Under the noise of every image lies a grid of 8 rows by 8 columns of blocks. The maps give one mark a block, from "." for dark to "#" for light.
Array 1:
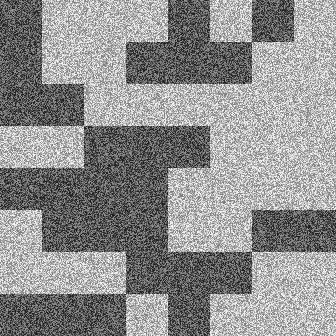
. # # # . # . #
. # # . . . # #
. . # # # # # #
# # . . . # # #
. . . . # # # #
# . . . # # . .
# # # . . . # #
. . . # . # # #
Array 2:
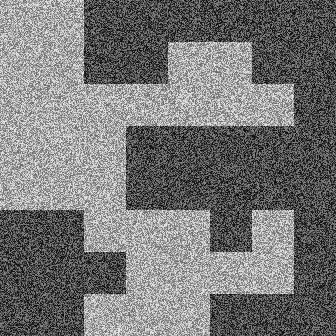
# # . . . . . .
# # . . # # . .
# # # # # # # .
# # # . . . . .
# # # . . . . .
. . # # # . # .
. . . # # # # .
. . # # # . . .
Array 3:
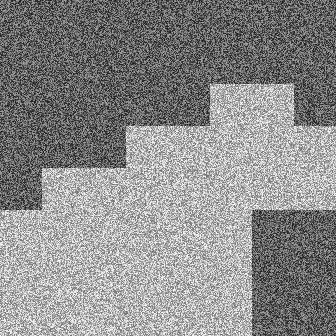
. . . . . . . .
. . . . . . . .
. . . . . # # .
. . . # # # # #
. # # # # # # #
# # # # # # . .
# # # # # # . .
# # # # # # . .
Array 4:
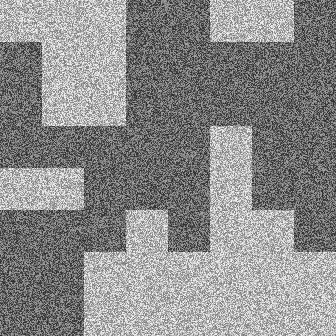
# # # . . # # .
. # # . . . . .
. # # . . . . .
. . . . . # . .
# # . . . # . .
. . . # . # # .
. . # # # # # #
. . # # # # # #
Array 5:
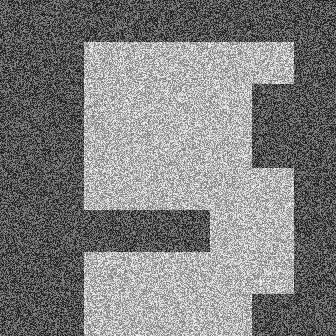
. . . . . . . .
. . # # # # # .
. . # # # # . .
. . # # # # . .
. . # # # # # .
. . . . . # # .
. . # # # # # .
. . # # # # . .
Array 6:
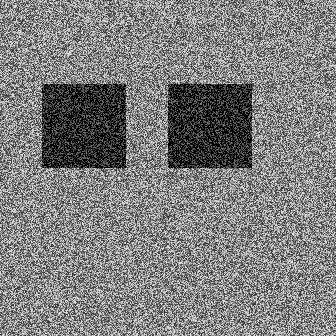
# # # # # # # #
# # # # # # # #
# . . # . . # #
# . . # . . # #
# # # # # # # #
# # # # # # # #
# # # # # # # #
# # # # # # # #
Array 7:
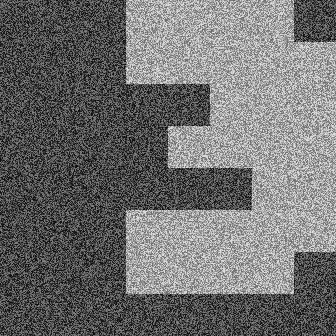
. . . # # # # .
. . . # # # # #
. . . . . # # #
. . . . # # # #
. . . . . . # #
. . . # # # # #
. . . # # # # .
. . . . . . . .
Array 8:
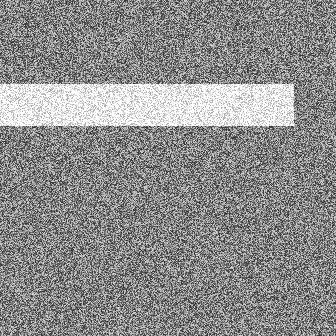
. . . . . . . .
. . . . . . . .
# # # # # # # .
. . . . . . . .
. . . . . . . .
. . . . . . . .
. . . . . . . .
. . . . . . . .
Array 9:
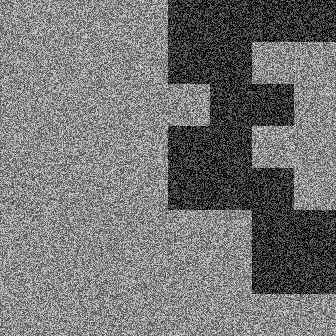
# # # # . . . .
# # # # . . # #
# # # # # . . #
# # # # . . # #
# # # # . . . #
# # # # # # . .
# # # # # # . .
# # # # # # # #
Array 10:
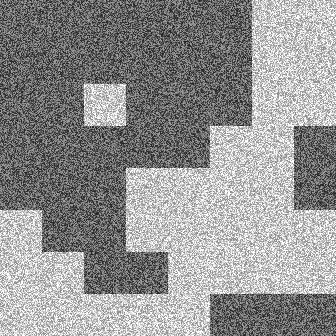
. . . . . . # #
. . . . . . # #
. . # . . . # #
. . . . . # # .
. . . # # # # .
# . . # # # # #
# # . . # # # #
# # # # # . . .
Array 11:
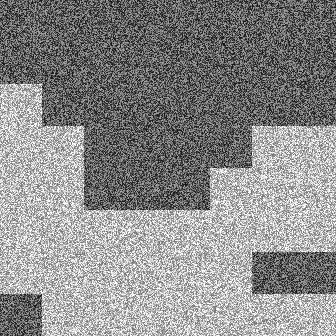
. . . . . . . .
. . . . . . . .
# . . . . . . .
# # . . . . # #
# # . . . # # #
# # # # # # # #
# # # # # # . .
. # # # # # # #
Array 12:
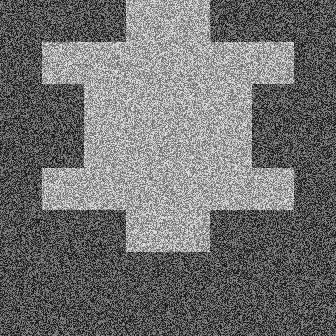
. . . # # . . .
. # # # # # # .
. . # # # # . .
. . # # # # . .
. # # # # # # .
. . . # # . . .
. . . . . . . .
. . . . . . . .
